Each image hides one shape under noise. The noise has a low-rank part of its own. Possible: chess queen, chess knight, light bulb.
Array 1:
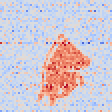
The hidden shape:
chess knight
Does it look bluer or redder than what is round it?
redder
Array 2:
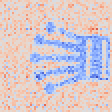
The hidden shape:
chess queen
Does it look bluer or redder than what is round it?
bluer
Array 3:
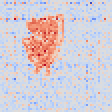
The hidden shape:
chess knight
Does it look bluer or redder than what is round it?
redder
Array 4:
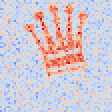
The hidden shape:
chess queen
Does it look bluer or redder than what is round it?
redder
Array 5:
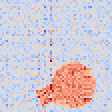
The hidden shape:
light bulb
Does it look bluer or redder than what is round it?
redder
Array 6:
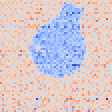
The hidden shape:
light bulb
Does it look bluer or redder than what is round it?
bluer
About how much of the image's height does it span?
two thirds
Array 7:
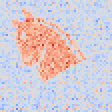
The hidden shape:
chess knight
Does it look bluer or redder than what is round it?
redder
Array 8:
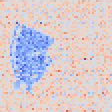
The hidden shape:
chess knight
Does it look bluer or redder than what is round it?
bluer
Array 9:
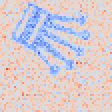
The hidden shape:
chess queen
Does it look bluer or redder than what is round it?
bluer
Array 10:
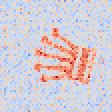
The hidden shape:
chess queen
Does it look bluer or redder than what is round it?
redder
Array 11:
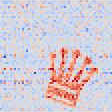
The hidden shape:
chess queen
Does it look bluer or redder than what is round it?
redder
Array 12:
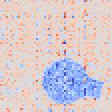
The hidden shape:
light bulb
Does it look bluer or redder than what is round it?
bluer
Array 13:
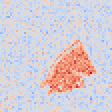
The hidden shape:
chess knight
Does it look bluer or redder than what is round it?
redder
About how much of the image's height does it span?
half
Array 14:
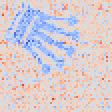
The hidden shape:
chess queen
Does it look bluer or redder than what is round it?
bluer
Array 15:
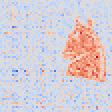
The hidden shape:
chess knight
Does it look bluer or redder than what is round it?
redder
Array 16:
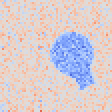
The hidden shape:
light bulb
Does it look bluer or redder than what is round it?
bluer
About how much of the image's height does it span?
half
